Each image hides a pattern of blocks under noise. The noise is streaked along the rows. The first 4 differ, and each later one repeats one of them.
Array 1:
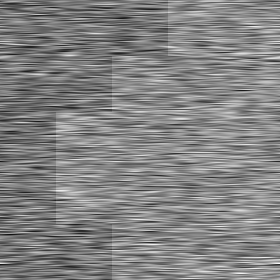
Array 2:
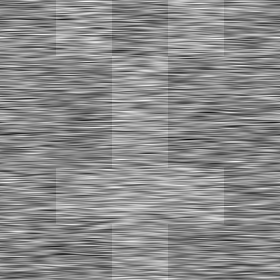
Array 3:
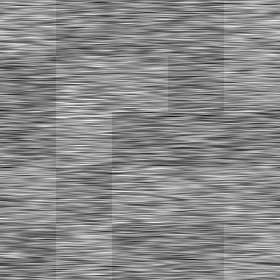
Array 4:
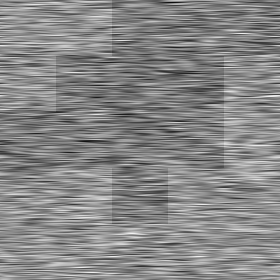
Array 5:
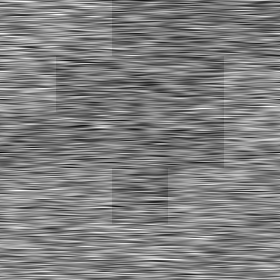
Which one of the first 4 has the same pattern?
4
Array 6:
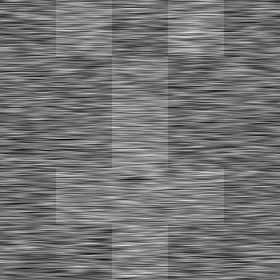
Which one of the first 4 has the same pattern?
2
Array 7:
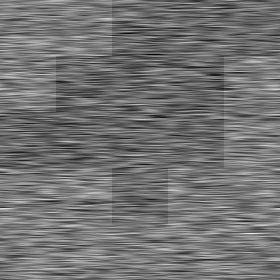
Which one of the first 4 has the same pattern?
4
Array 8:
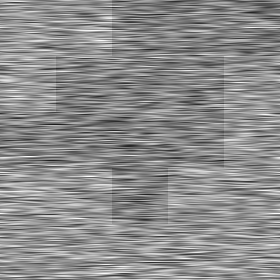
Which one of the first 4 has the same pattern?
4
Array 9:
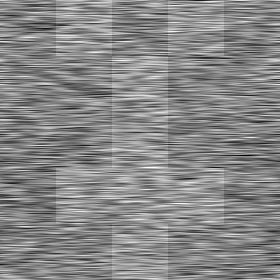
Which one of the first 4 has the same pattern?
2
